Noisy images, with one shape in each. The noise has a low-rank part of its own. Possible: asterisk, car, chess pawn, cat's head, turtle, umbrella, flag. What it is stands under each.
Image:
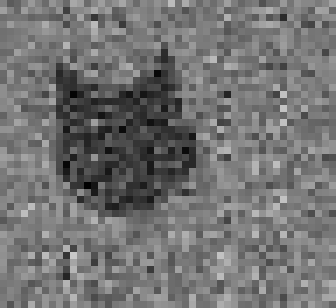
dark cat's head
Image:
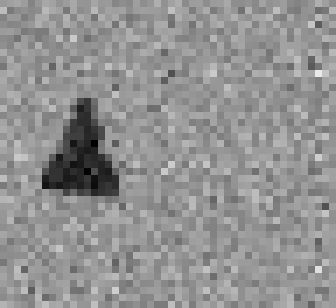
dark chess pawn, middle left
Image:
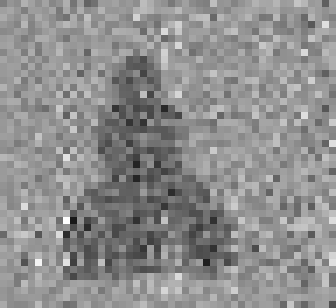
dark chess pawn
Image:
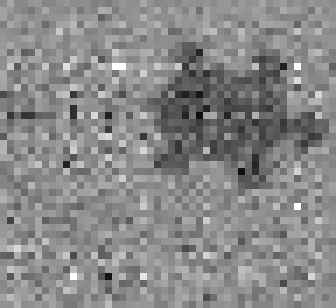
dark turtle
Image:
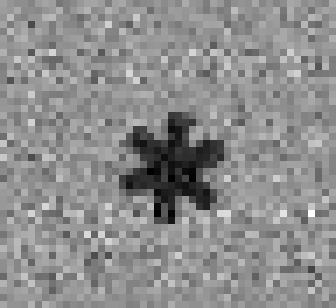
dark asterisk, centre
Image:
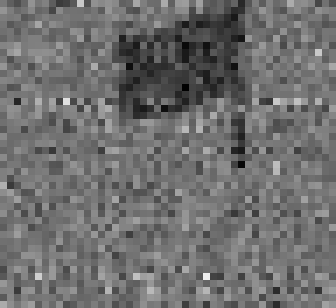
dark flag
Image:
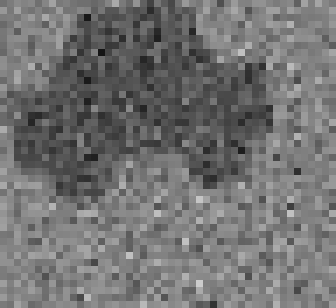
dark car
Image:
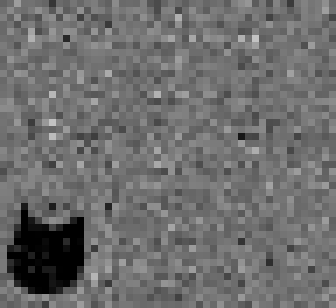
dark cat's head, bottom left
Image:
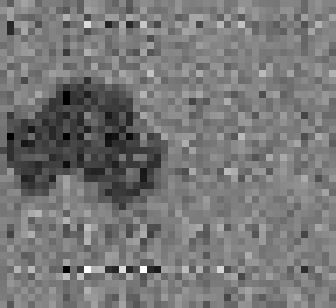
dark car
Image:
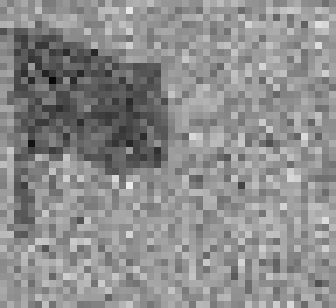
dark flag
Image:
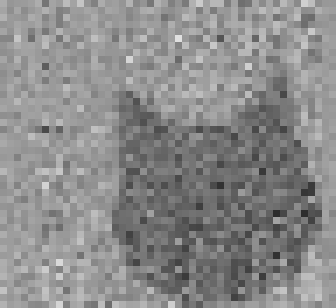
dark cat's head
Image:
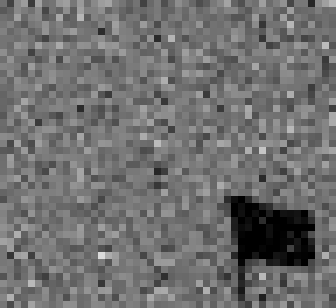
dark flag, bottom right
